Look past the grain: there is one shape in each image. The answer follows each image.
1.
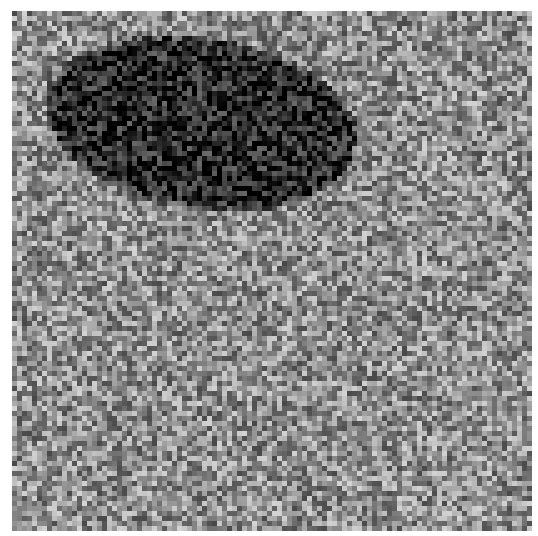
ellipse
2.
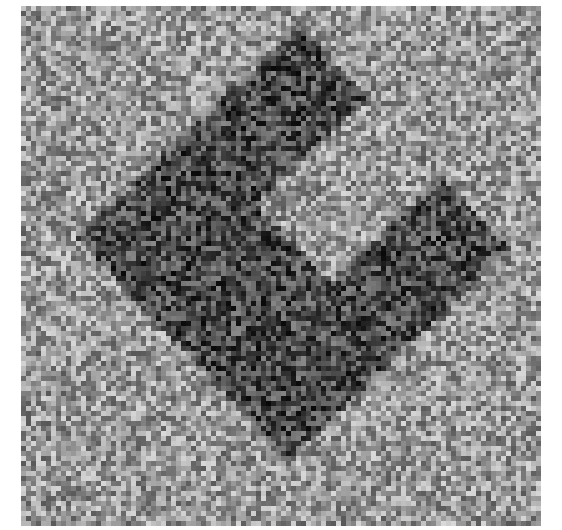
square with a notch
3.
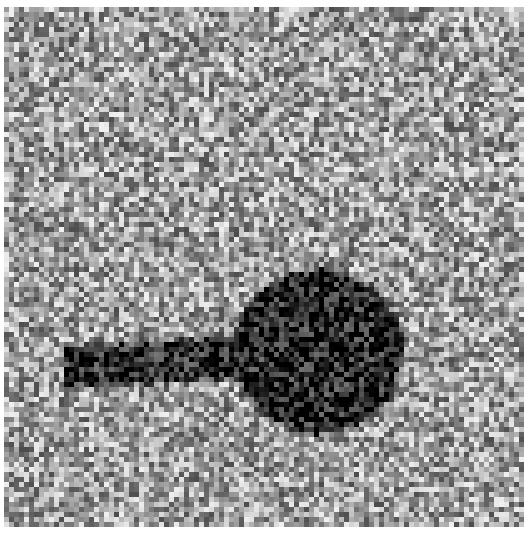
lollipop
